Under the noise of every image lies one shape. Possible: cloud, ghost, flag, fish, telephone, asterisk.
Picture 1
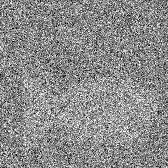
fish
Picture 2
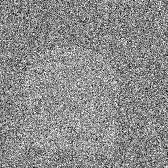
ghost
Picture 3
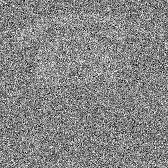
telephone
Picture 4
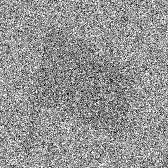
flag
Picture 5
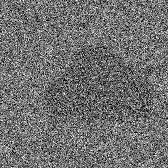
cloud
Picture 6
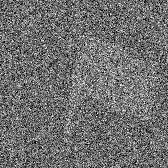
flag
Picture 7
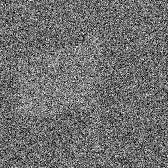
flag
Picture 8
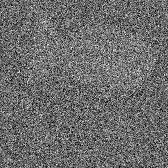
fish
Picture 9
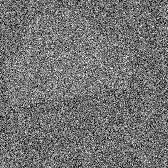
cloud
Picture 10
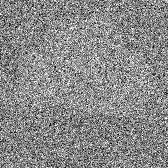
cloud
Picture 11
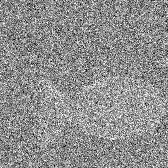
fish
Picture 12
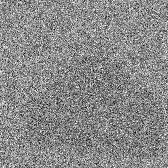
cloud
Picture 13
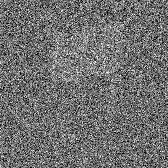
flag
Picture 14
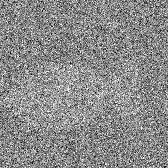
fish
